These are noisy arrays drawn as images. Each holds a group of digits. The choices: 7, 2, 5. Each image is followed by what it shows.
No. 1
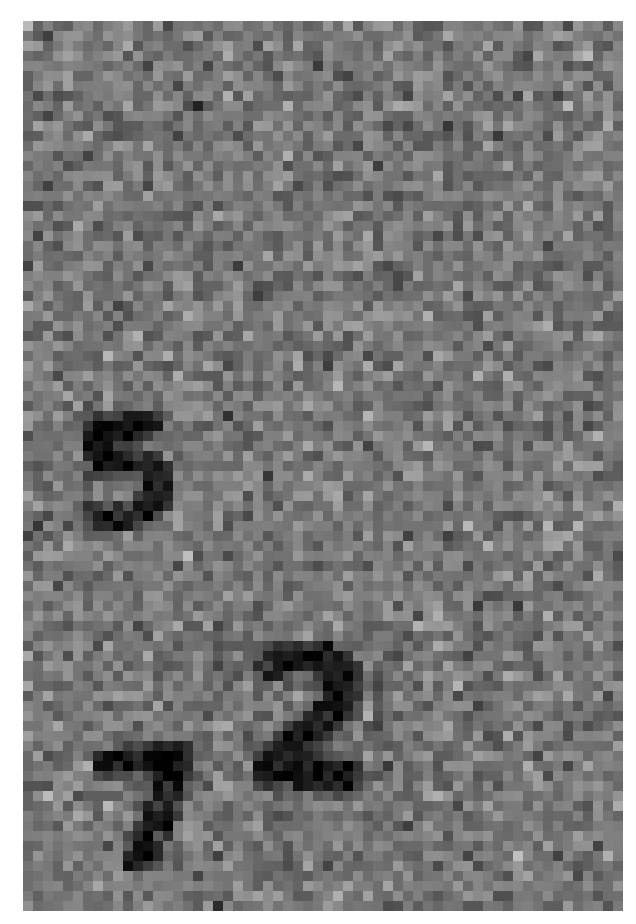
middle left: dark 5; bottom left: dark 7; bottom middle: dark 2
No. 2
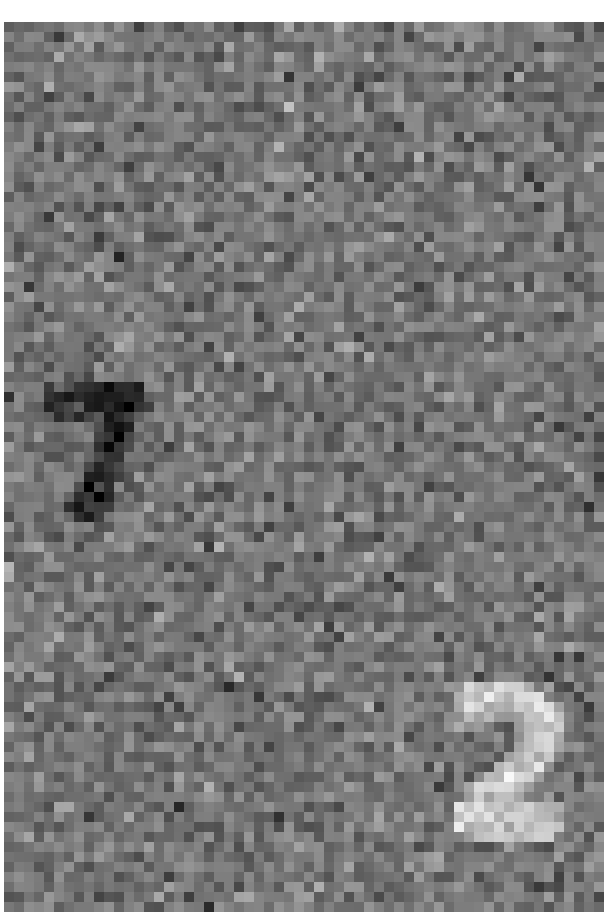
middle left: dark 7; bottom right: light 2
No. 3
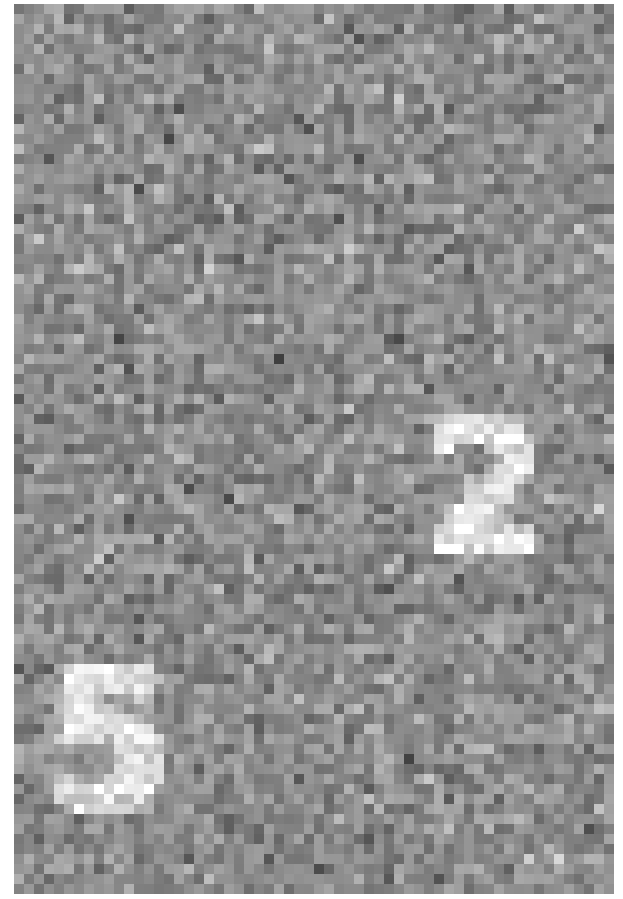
middle right: light 2; bottom left: light 5
